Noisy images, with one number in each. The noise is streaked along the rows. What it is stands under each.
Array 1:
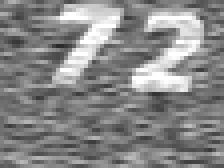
72
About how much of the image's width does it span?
two thirds
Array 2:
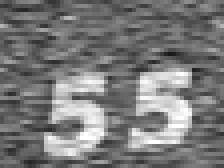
55
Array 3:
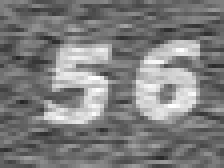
56
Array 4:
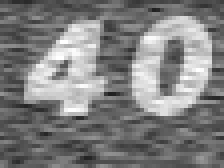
40
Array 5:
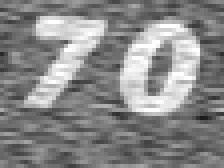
70
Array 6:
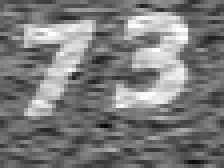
73
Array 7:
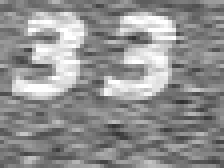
33
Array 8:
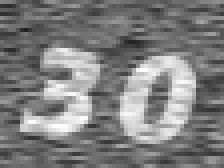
30
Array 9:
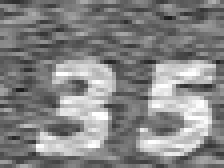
35
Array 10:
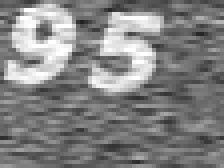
95
